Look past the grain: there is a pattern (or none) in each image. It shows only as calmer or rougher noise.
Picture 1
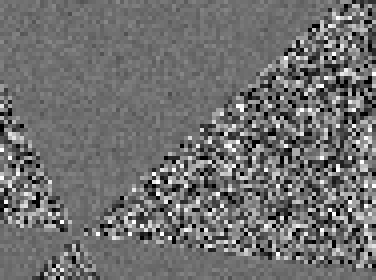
spokes from one point
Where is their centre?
bottom left
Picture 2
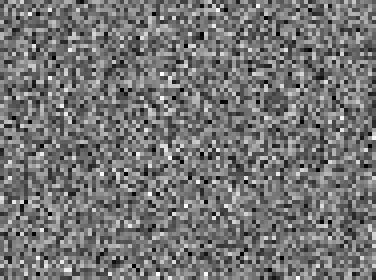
only noise
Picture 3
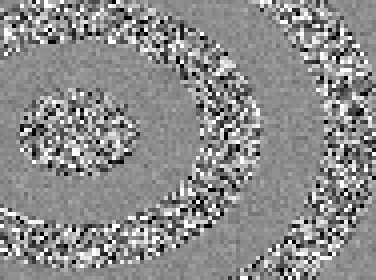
rings round one point
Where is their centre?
middle left
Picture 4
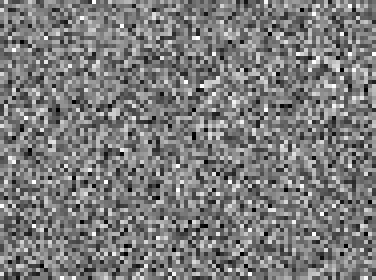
only noise
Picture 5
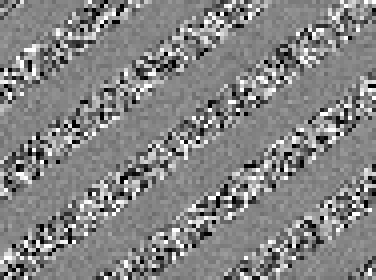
diagonal stripes
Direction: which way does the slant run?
bottom left to top right
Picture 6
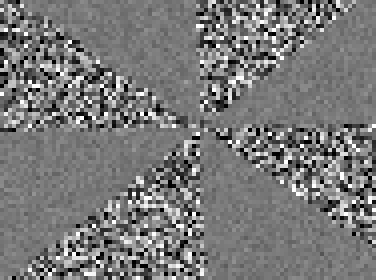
spokes from one point
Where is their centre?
centre
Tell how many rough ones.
4
